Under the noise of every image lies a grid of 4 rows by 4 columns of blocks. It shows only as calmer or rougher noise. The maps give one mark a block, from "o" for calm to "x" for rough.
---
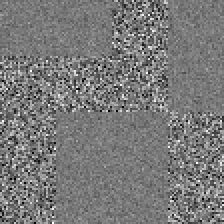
ooxo
xxxo
xoox
xoox
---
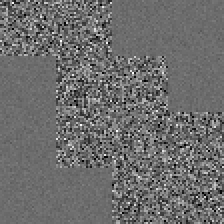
xxoo
oxxo
oxxx
ooxx
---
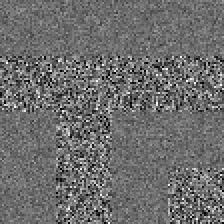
oooo
xxxx
oxoo
oxox
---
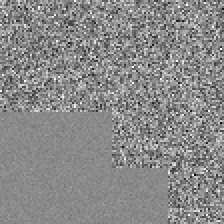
xxxx
xxxx
ooxx
ooox
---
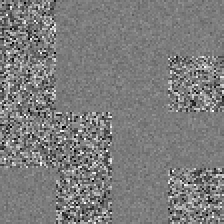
xooo
xoox
xxoo
oxox
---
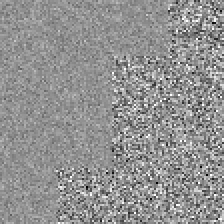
ooox
ooxx
ooxx
oxxx
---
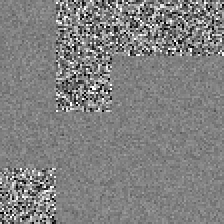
oxxx
oxoo
oooo
xooo
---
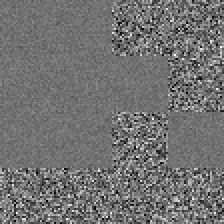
ooxx
ooox
ooxo
xxxx
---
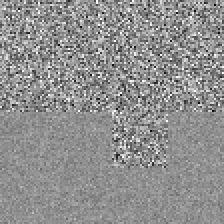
xxxx
xxxx
ooxo
oooo
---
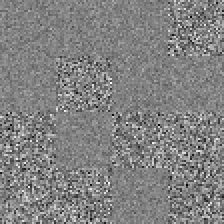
ooox
oxoo
xoxx
xxox
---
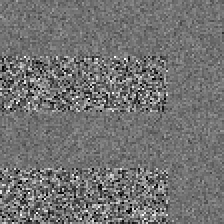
oooo
xxxo
oooo
xxxo
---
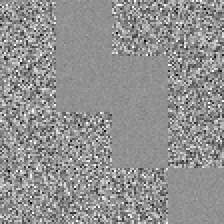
xoxx
xoox
xxox
xxxo
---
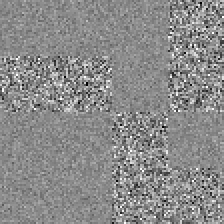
ooox
xxox
ooxo
ooxx
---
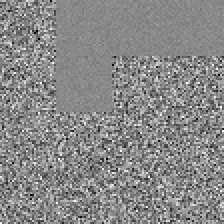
xooo
xoxx
xxxx
xxxx
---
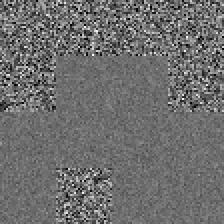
xxxx
xoox
oooo
oxoo
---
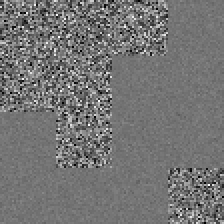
xxxo
xxoo
oxoo
ooox
